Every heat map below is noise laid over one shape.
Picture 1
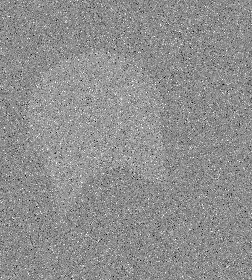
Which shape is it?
cat's head
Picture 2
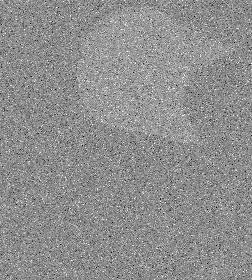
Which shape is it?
cat's head
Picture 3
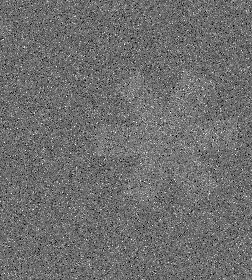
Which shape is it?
asterisk
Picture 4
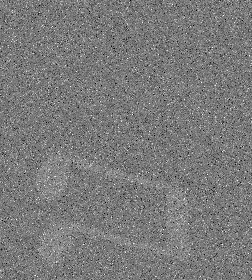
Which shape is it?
pair of musical notes
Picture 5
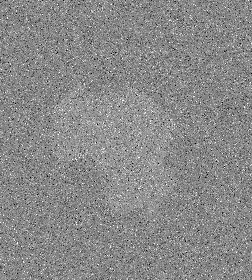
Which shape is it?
car
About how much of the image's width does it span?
half
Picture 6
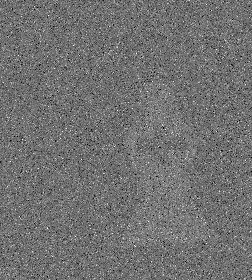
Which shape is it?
chess bishop
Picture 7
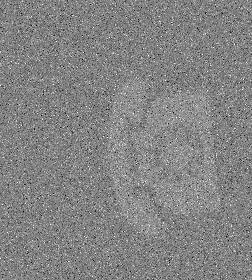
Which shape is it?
telephone
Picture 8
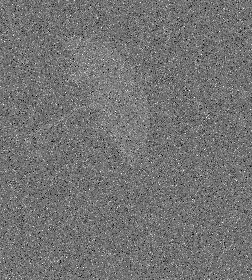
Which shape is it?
umbrella
